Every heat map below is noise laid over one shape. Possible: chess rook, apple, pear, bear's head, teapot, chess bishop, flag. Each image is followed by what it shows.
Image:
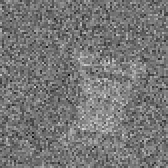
chess rook
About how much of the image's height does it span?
two thirds
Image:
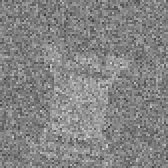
chess rook
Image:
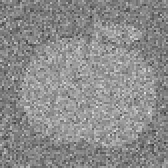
apple
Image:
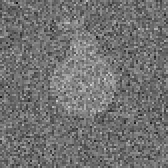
pear
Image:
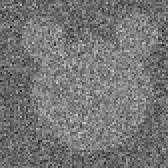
bear's head
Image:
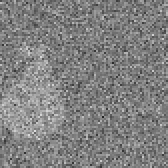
pear
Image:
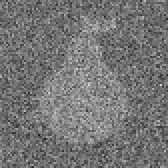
pear
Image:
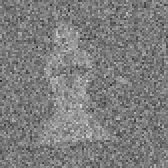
chess bishop
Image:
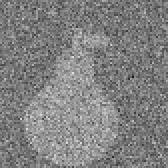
pear
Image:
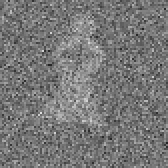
chess bishop
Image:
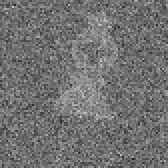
chess bishop
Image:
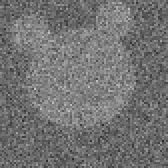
bear's head
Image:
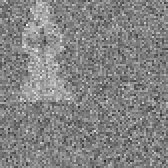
chess bishop
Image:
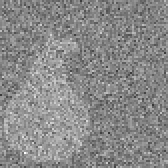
pear
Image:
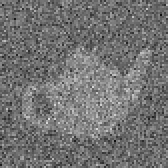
teapot
